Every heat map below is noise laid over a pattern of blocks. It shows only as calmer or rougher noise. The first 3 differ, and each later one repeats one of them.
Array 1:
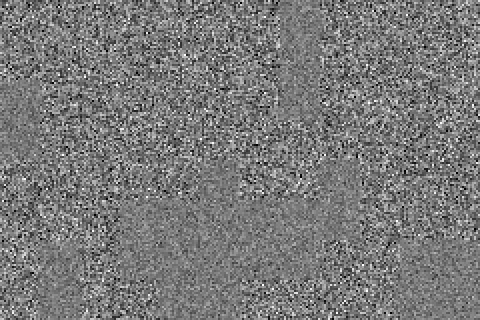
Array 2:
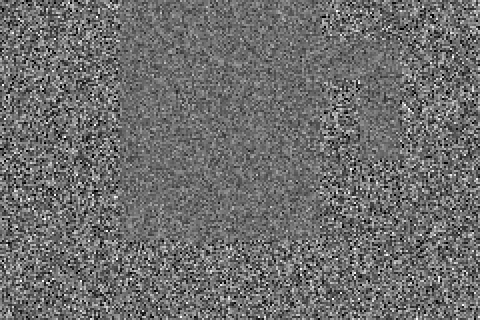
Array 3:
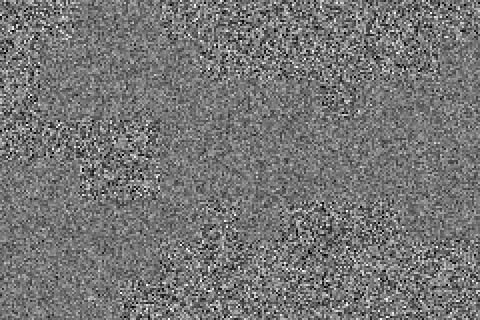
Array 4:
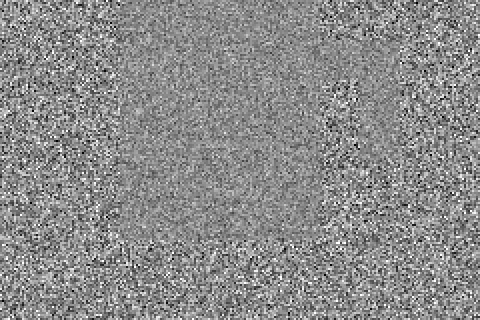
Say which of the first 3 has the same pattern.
2
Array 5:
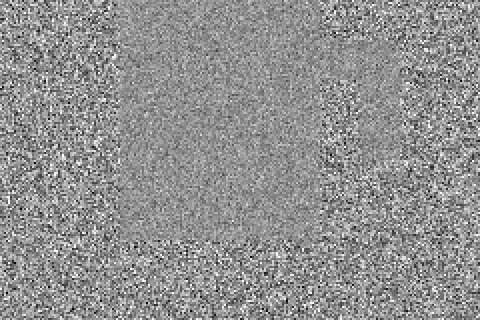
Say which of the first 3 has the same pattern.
2
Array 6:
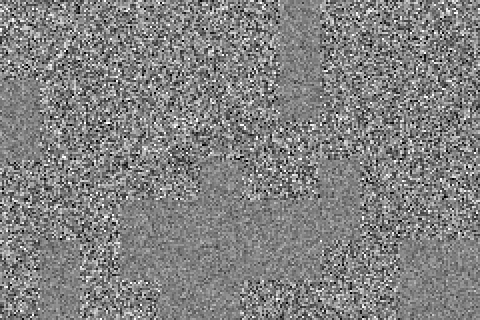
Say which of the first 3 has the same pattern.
1
